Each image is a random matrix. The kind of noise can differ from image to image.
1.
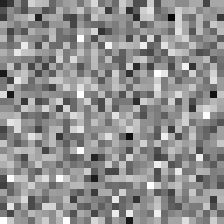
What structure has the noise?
independent entries
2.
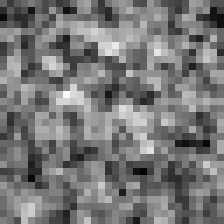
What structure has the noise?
blotchy
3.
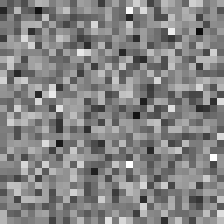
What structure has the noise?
independent entries
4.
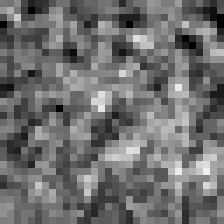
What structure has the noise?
blotchy
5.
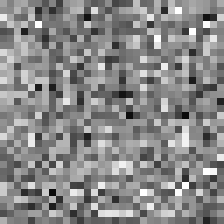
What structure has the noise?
low rank plus noise
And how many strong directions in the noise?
five to eight
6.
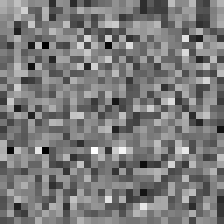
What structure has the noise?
low rank plus noise
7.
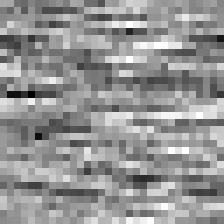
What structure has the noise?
streaked along the rows
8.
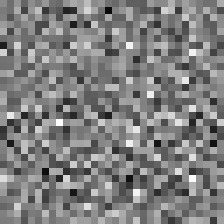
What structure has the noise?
low rank plus noise
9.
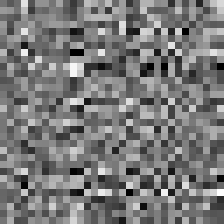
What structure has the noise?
low rank plus noise
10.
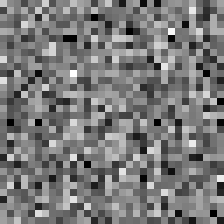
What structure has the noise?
independent entries
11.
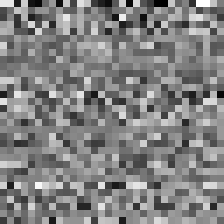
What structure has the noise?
rows of uneven size
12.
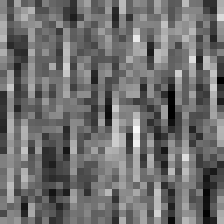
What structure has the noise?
streaked along the columns
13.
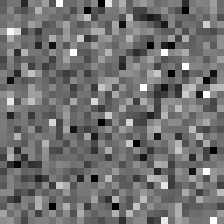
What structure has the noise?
heavy tails
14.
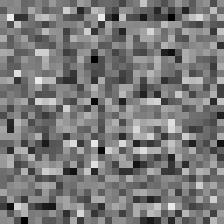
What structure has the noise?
low rank plus noise
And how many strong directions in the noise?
two
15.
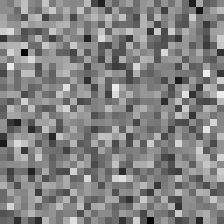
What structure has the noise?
low rank plus noise
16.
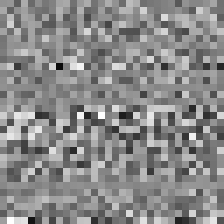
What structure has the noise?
rows of uneven size
